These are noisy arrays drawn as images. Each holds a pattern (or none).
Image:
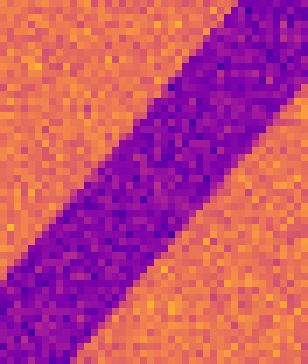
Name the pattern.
a diagonal band
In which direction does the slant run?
bottom left to top right
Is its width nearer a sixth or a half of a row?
a half
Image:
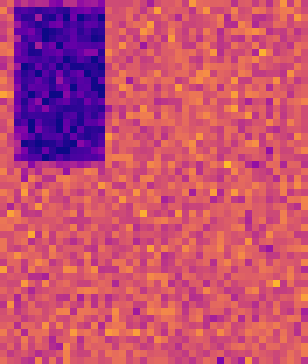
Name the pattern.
one block
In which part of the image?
top left
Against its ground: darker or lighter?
darker
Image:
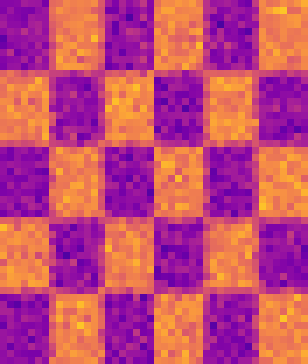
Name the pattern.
a checkerboard
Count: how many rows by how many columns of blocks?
5 by 6
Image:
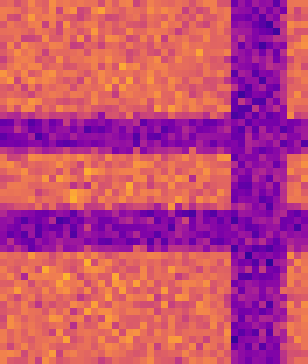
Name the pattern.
bands of rows crossing bands of columns
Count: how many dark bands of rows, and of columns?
2 and 1
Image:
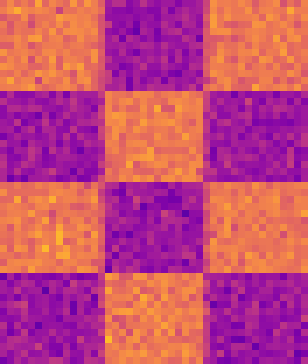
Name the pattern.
a checkerboard
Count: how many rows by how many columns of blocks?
4 by 3
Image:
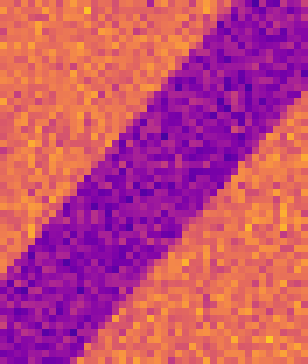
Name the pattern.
a diagonal band
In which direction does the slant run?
bottom left to top right
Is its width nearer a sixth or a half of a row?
a half
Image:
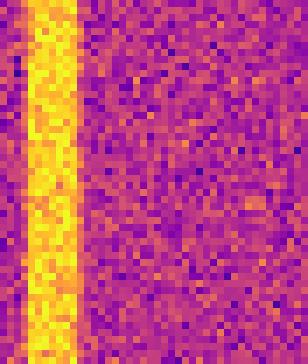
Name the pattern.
one band of columns
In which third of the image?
left
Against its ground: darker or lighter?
lighter
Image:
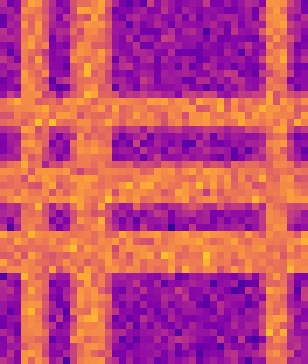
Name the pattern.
bands of rows crossing bands of columns
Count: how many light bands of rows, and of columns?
3 and 3
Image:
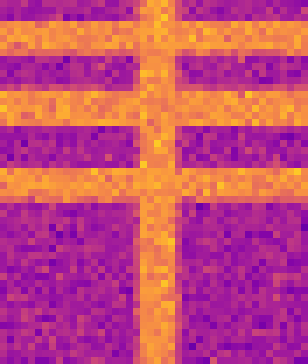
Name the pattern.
bands of rows crossing bands of columns
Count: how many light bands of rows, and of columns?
3 and 1
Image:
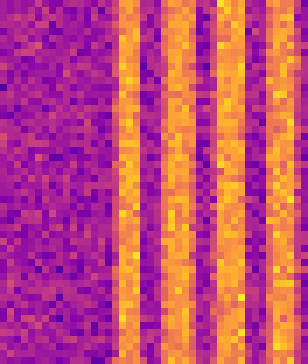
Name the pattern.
bands of columns
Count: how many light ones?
4
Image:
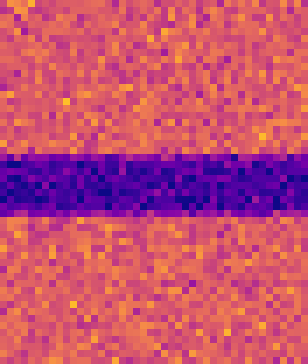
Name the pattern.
one band of rows
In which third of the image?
middle
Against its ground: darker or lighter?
darker
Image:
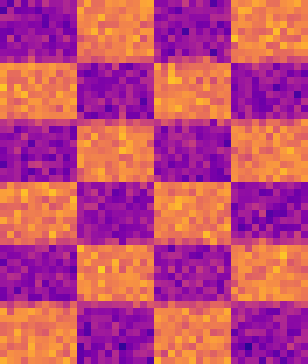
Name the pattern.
a checkerboard
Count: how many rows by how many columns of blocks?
6 by 4
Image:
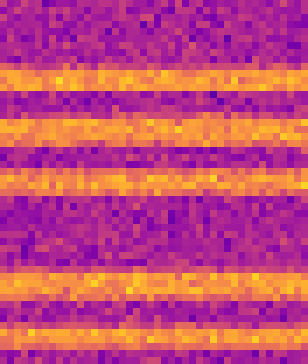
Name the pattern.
bands of rows
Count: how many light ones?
5
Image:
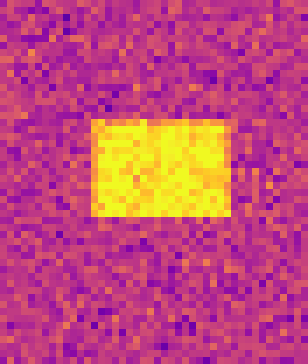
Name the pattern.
one block
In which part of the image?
centre
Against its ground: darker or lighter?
lighter
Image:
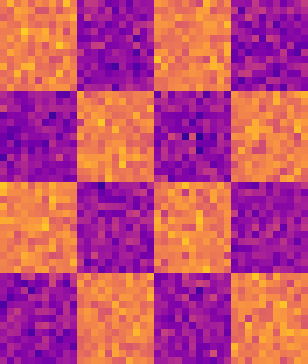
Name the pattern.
a checkerboard
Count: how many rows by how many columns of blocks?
4 by 4
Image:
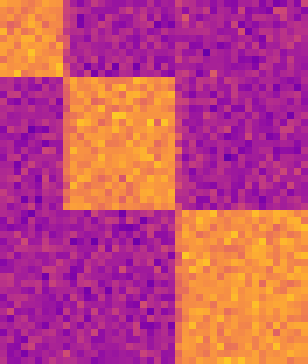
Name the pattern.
blocks along the diagonal
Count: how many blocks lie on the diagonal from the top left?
3
